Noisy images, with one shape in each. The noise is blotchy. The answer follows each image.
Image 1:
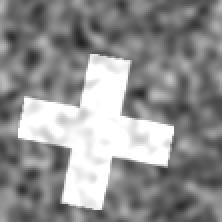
cross
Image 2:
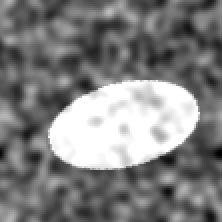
ellipse
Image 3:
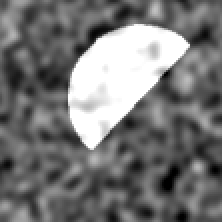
half disc
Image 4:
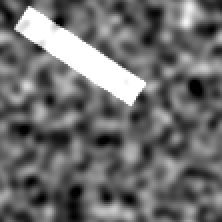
bar
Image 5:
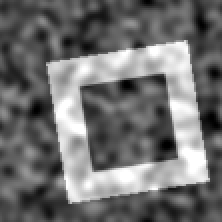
square frame
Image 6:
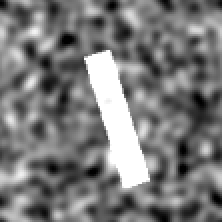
bar
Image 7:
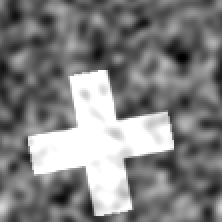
cross
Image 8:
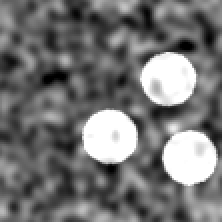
three dots
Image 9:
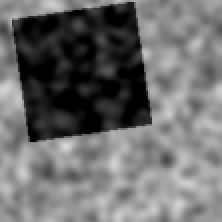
square
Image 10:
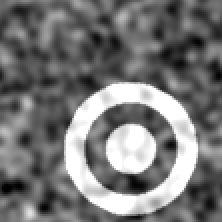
bullseye
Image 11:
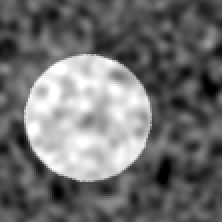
disc
